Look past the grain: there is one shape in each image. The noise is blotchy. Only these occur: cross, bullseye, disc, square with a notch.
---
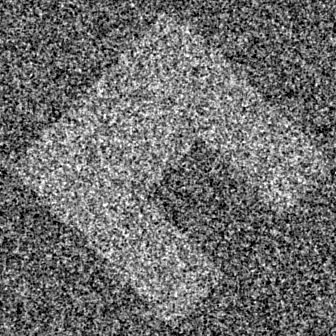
square with a notch
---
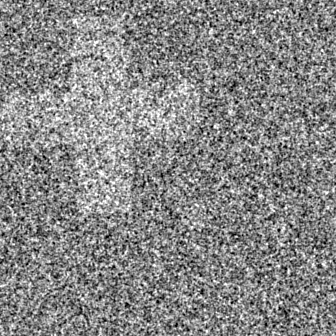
cross
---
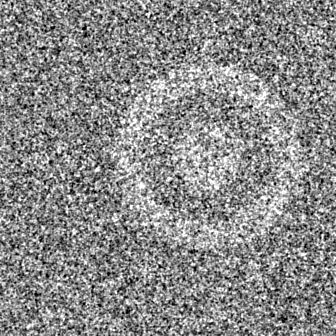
bullseye
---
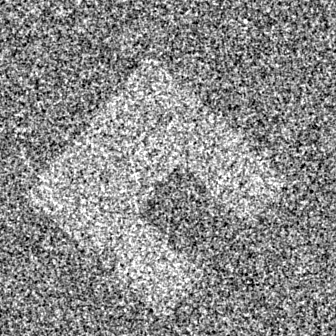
square with a notch
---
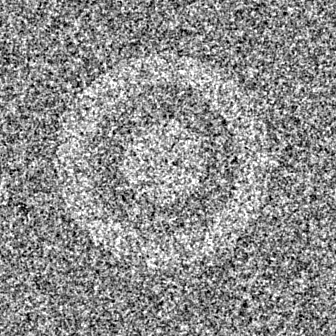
bullseye
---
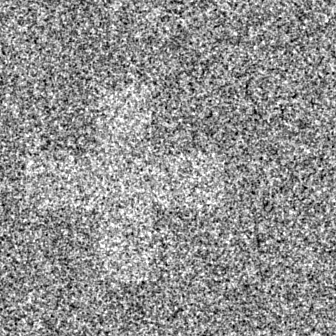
cross
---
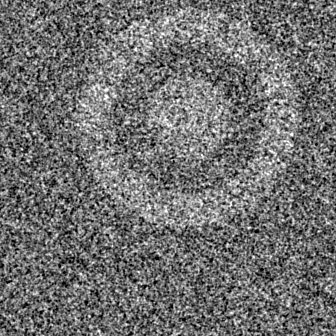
bullseye
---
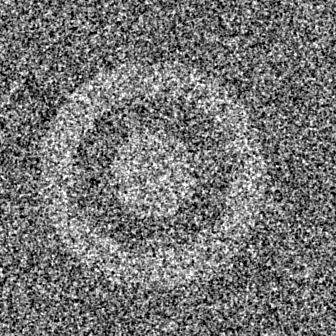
bullseye
